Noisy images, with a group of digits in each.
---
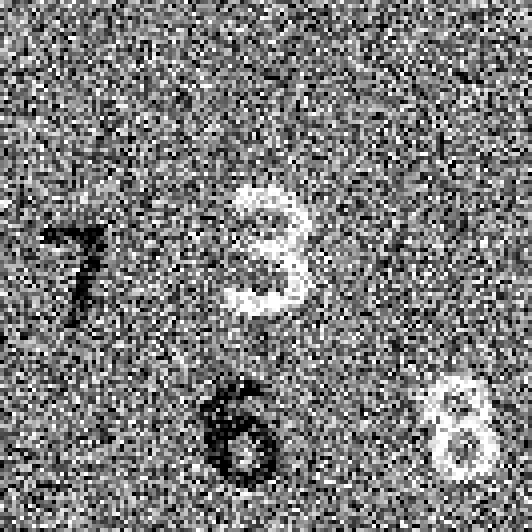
middle left: dark 7; centre: light 3; bottom middle: dark 6; bottom right: light 8
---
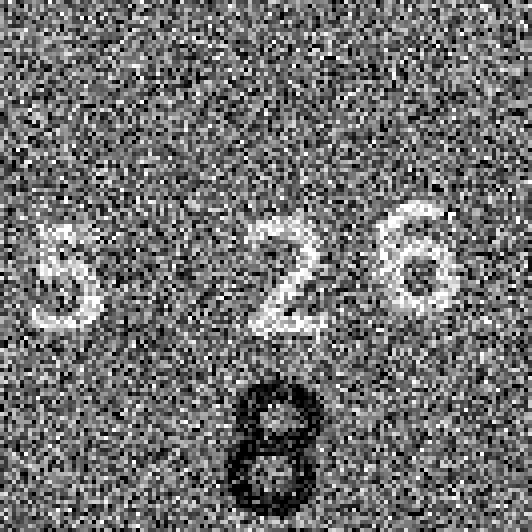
middle left: light 5; centre: light 2; middle right: light 6; bottom middle: dark 8
